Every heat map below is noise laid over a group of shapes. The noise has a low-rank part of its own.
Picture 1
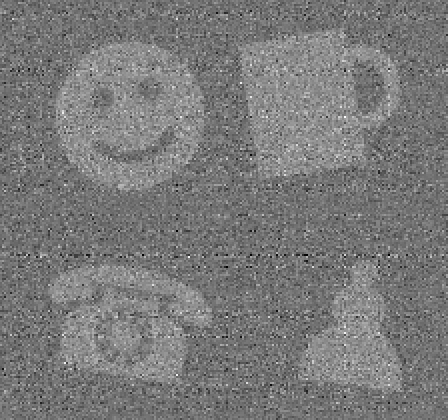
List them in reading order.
top left: smiling face; top right: cup; bottom left: telephone; bottom right: chess pawn
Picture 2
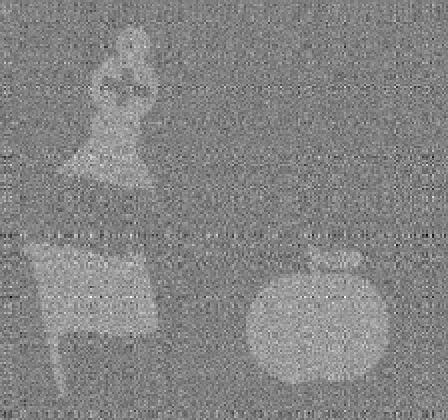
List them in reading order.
top left: chess bishop; bottom left: flag; bottom right: apple
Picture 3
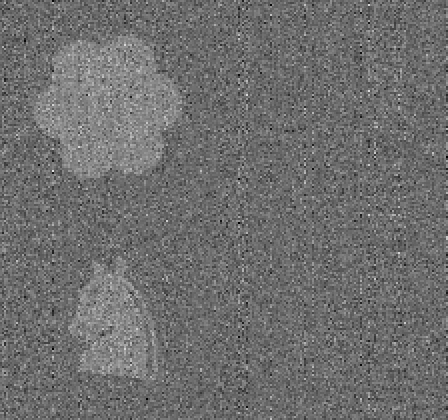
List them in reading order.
top left: flower; bottom left: chess knight
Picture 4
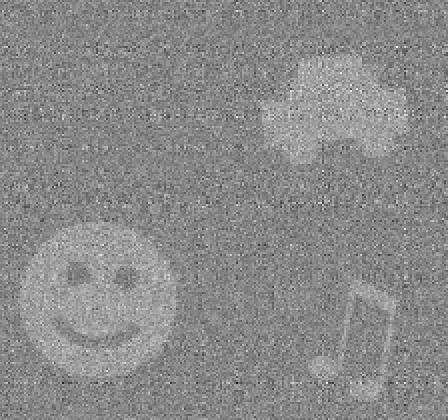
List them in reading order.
top right: car; bottom left: smiling face; bottom right: pair of musical notes
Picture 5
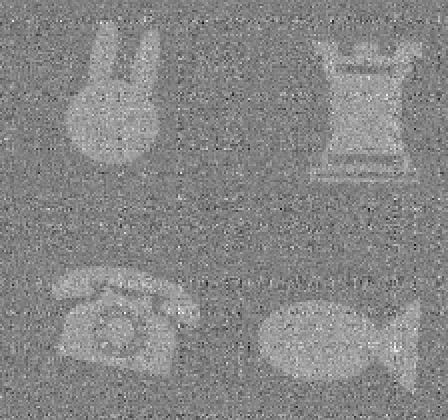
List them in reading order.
top left: rabbit's head; top right: chess rook; bottom left: telephone; bottom right: fish
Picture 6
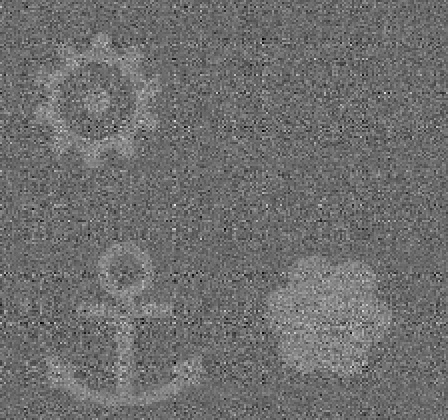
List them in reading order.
top left: gear; bottom left: anchor; bottom right: flower
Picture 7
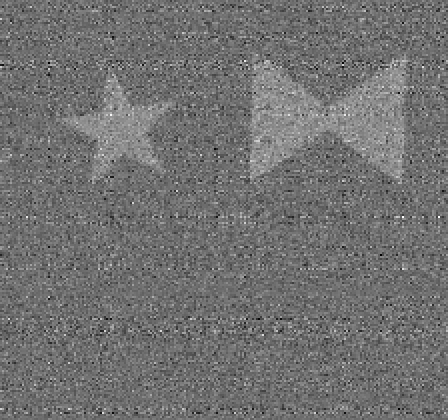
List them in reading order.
top left: star; top right: bow tie
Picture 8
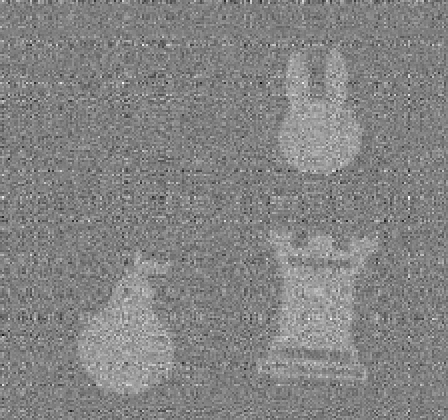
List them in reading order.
top right: rabbit's head; bottom left: pear; bottom right: chess rook
